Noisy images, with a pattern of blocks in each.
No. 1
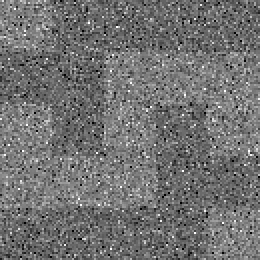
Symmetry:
the same after a half turn
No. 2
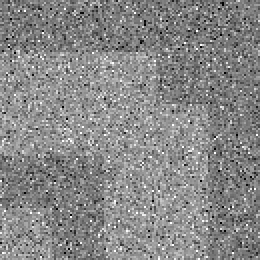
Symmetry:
mirrored about the diagonal from the bottom left
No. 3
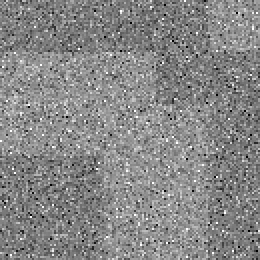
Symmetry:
mirrored about the diagonal from the bottom left
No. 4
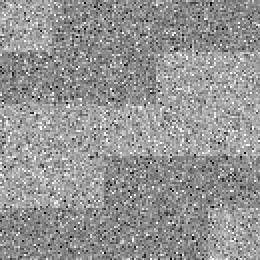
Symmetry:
the same after a half turn
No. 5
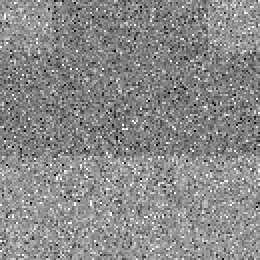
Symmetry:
left and right mirror each other
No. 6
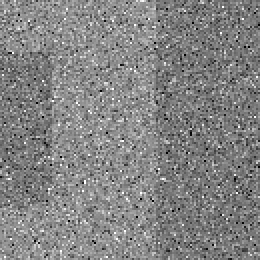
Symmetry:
top and bottom mirror each other
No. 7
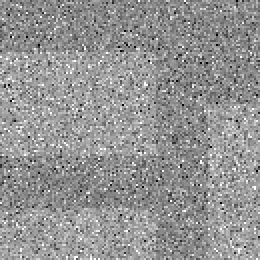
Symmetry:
no symmetry
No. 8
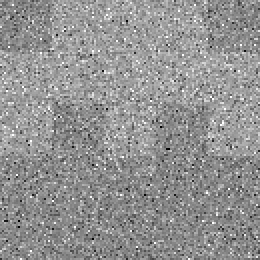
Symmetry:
left and right mirror each other
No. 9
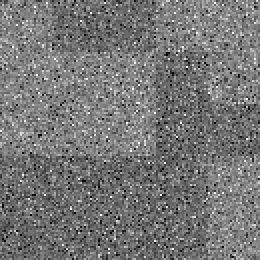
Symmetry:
no symmetry
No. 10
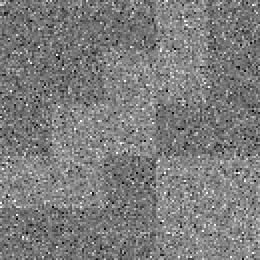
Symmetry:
mirrored about the diagonal from the top left
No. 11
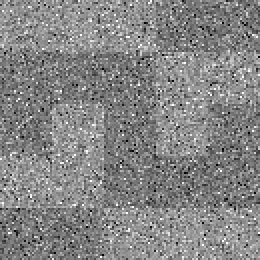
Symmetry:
the same after a half turn
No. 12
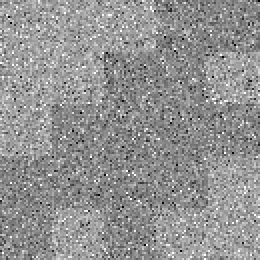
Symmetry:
mirrored about the diagonal from the top left
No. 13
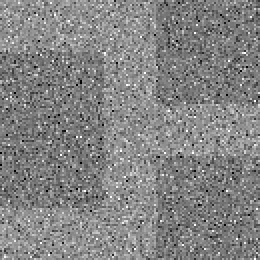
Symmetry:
top and bottom mirror each other
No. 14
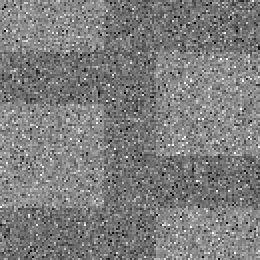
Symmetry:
the same after a half turn
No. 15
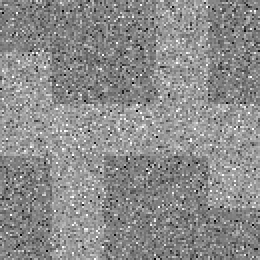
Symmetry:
the same after a half turn
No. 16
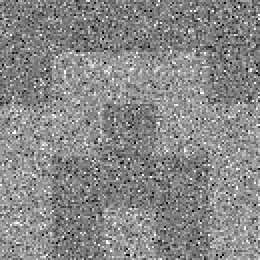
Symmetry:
left and right mirror each other
